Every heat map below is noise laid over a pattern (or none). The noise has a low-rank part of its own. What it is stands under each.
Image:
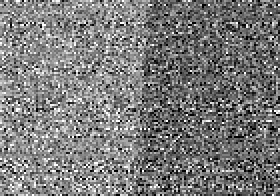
a sharp edge
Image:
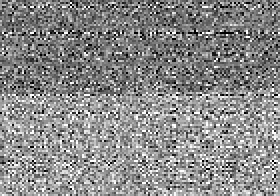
a sharp edge
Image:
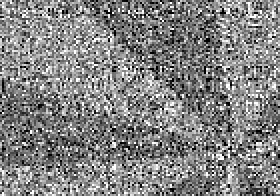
spokes from one point
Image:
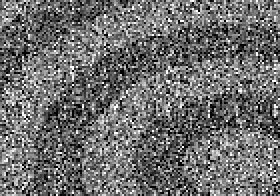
rings round one point
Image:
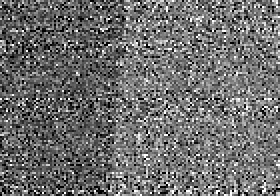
a sharp edge
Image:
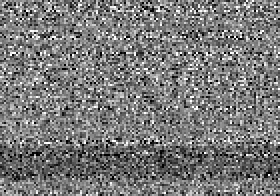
one horizontal stripe
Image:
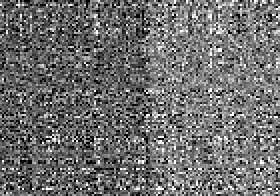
a sharp edge
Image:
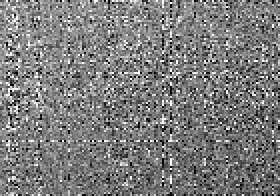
a smooth slope
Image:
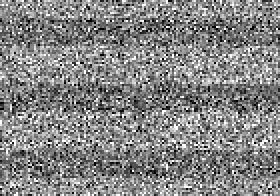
horizontal stripes
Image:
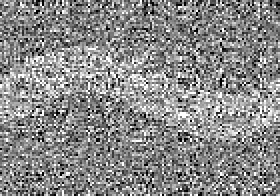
a wavy band
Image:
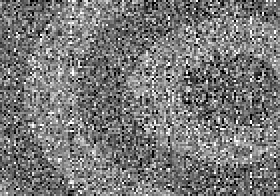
rings round one point
